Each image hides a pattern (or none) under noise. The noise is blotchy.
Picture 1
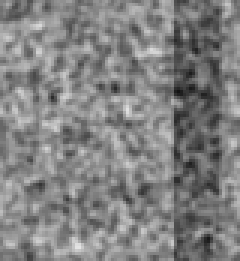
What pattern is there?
one vertical stripe
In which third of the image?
right
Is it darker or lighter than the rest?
darker
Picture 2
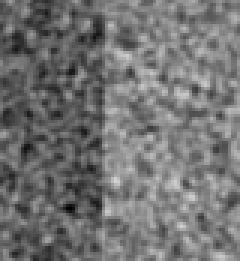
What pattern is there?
a sharp edge
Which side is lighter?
right
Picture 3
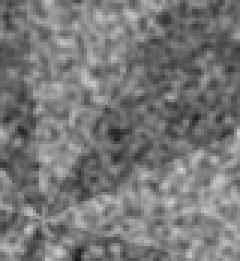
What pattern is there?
spokes from one point
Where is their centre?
bottom left
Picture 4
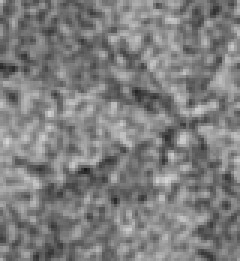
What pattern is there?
spokes from one point
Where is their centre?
middle right
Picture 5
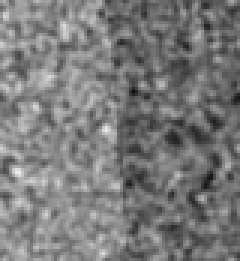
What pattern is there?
a sharp edge
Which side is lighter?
left
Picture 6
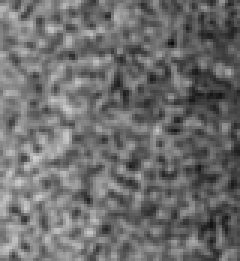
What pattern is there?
a smooth slope
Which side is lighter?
left
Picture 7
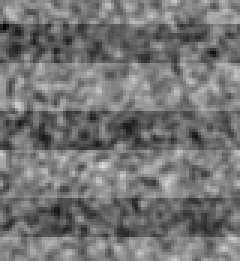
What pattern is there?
horizontal stripes
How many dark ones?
3
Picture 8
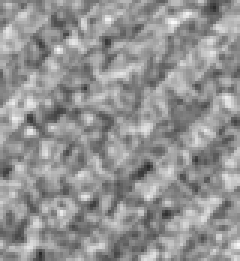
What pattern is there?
diagonal stripes
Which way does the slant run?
bottom left to top right
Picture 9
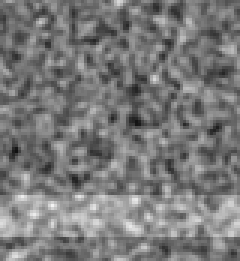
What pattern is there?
one horizontal stripe
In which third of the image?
bottom
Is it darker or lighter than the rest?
lighter
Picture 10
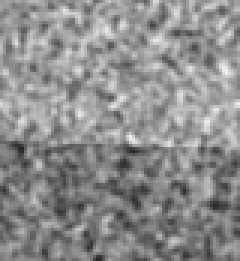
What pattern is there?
a sharp edge
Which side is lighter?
top
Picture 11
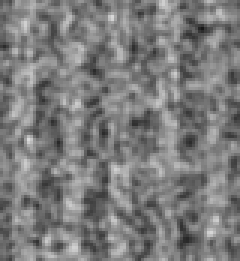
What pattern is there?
vertical stripes
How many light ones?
5
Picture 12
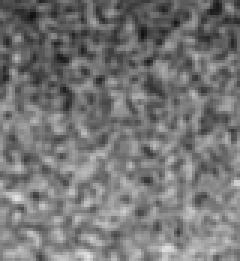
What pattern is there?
a smooth slope
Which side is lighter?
bottom
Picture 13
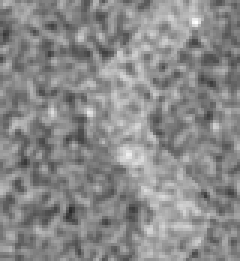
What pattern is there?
a wavy band
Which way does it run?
top to bottom
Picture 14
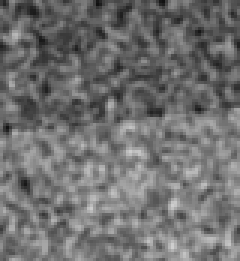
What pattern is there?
a sharp edge
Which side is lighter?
bottom
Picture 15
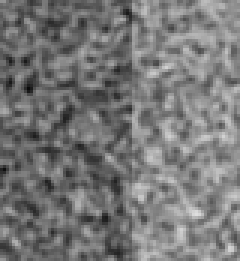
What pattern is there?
a sharp edge
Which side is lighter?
right
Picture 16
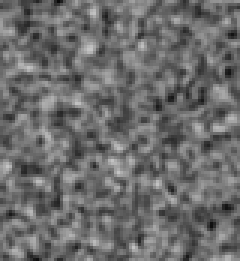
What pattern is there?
only noise
